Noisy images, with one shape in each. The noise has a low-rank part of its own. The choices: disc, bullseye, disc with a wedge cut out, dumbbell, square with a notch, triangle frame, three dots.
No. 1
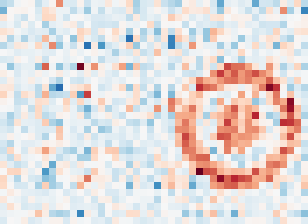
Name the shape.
bullseye
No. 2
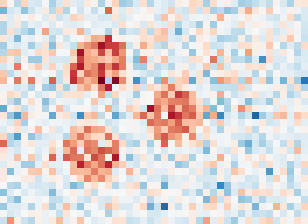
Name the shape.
three dots
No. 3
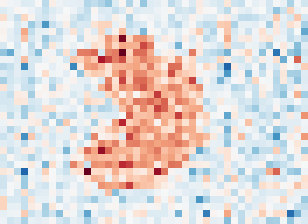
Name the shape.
disc with a wedge cut out
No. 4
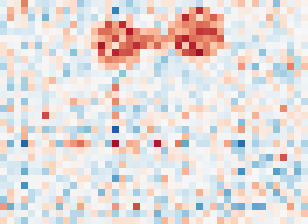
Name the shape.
dumbbell
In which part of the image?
top middle
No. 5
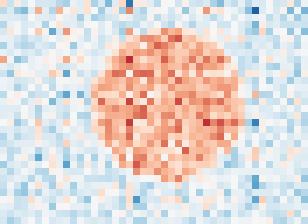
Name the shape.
disc
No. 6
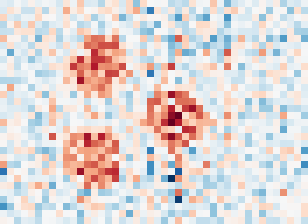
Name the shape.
three dots
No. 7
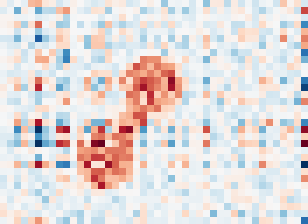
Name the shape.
dumbbell
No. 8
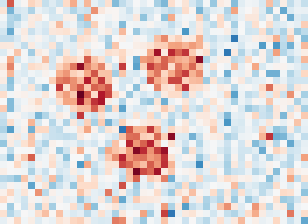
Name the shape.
three dots
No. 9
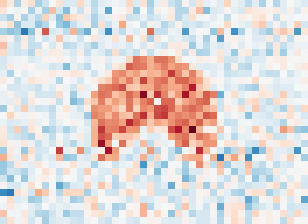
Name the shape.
disc with a wedge cut out
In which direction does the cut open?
down
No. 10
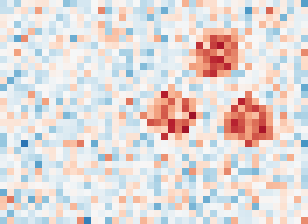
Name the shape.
three dots
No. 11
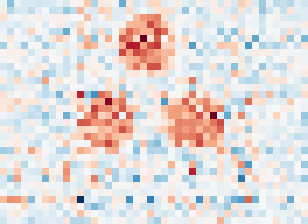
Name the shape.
three dots
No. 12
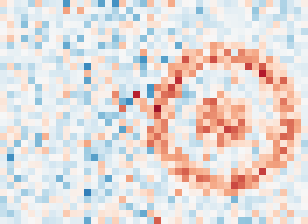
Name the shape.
bullseye
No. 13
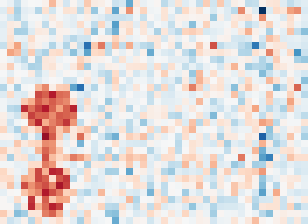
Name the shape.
dumbbell
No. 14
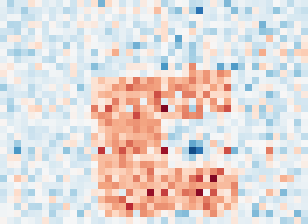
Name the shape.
square with a notch
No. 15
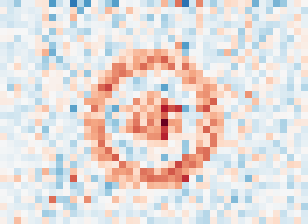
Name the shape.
bullseye
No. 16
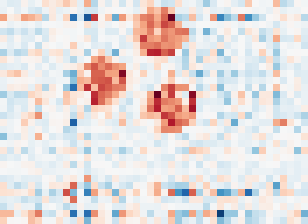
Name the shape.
three dots
